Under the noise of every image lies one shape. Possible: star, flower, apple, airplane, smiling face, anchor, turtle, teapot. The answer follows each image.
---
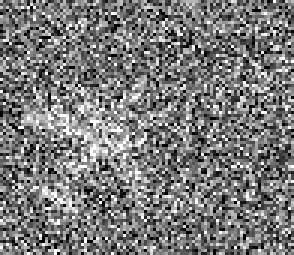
light airplane
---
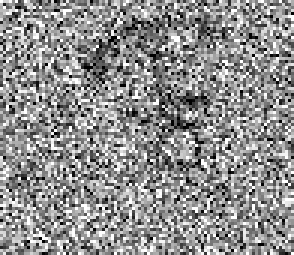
dark anchor
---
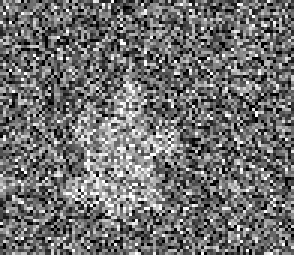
light turtle
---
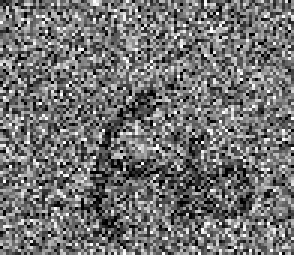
dark anchor
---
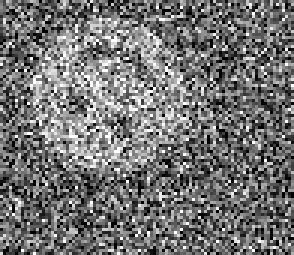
light smiling face
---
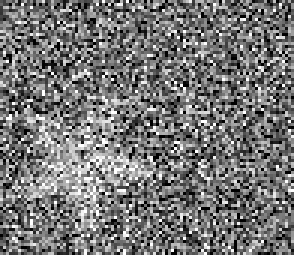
light star
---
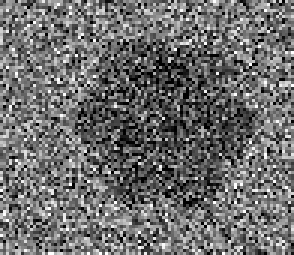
dark flower
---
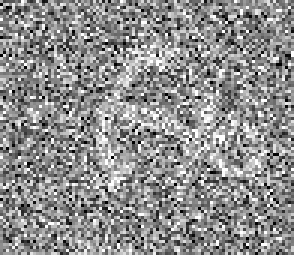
light anchor
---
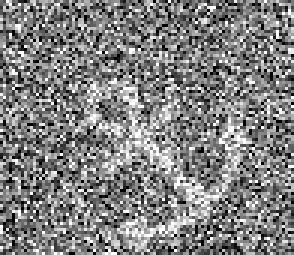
light anchor
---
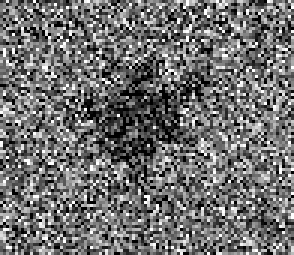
dark turtle
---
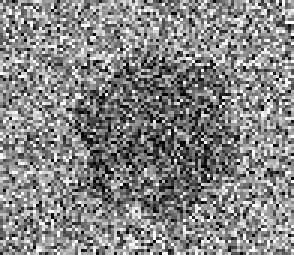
dark flower
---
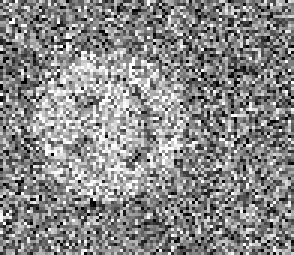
light smiling face
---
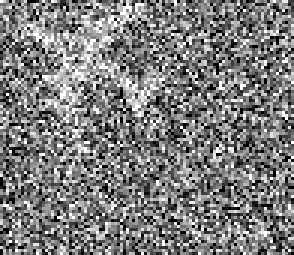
light airplane
